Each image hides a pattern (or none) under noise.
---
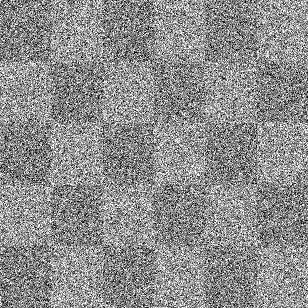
a checkerboard
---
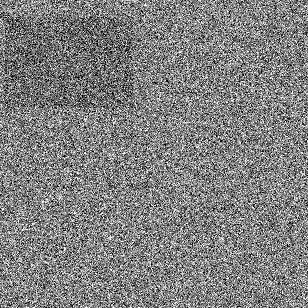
one block
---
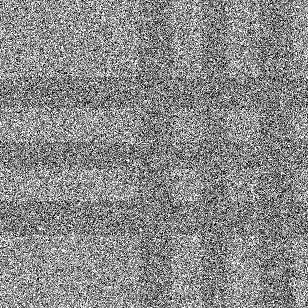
bands of rows crossing bands of columns
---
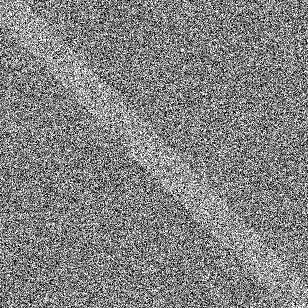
a diagonal band
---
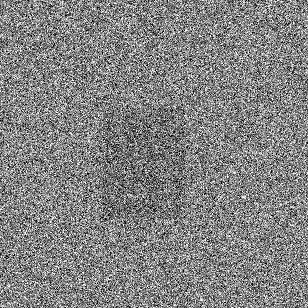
one block
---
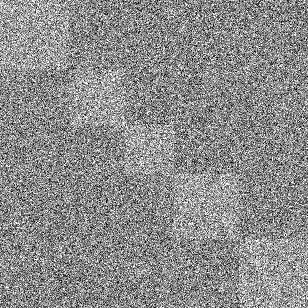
blocks along the diagonal
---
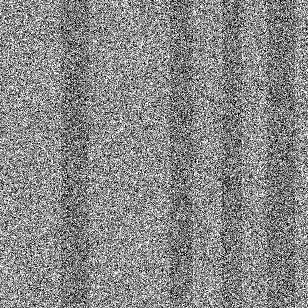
bands of columns
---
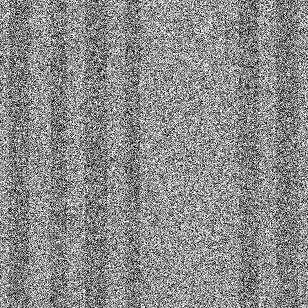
bands of columns
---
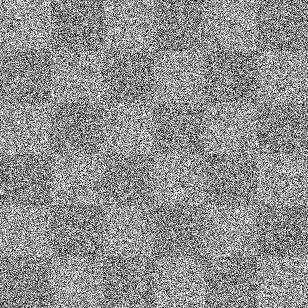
a checkerboard
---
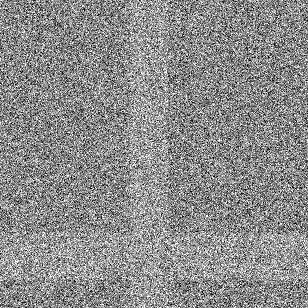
bands of rows crossing bands of columns
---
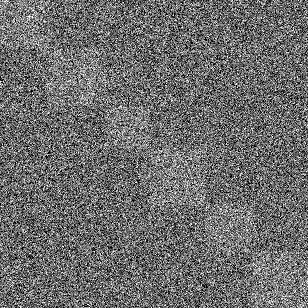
blocks along the diagonal
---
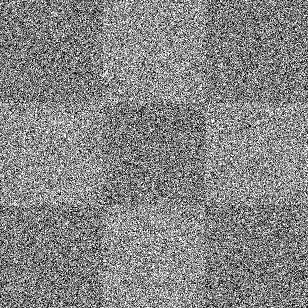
a checkerboard
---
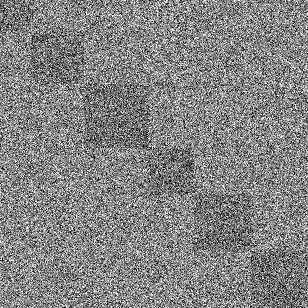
blocks along the diagonal
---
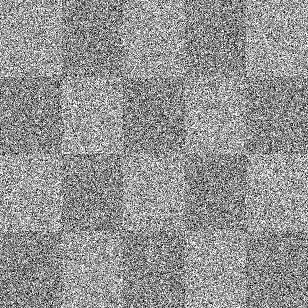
a checkerboard
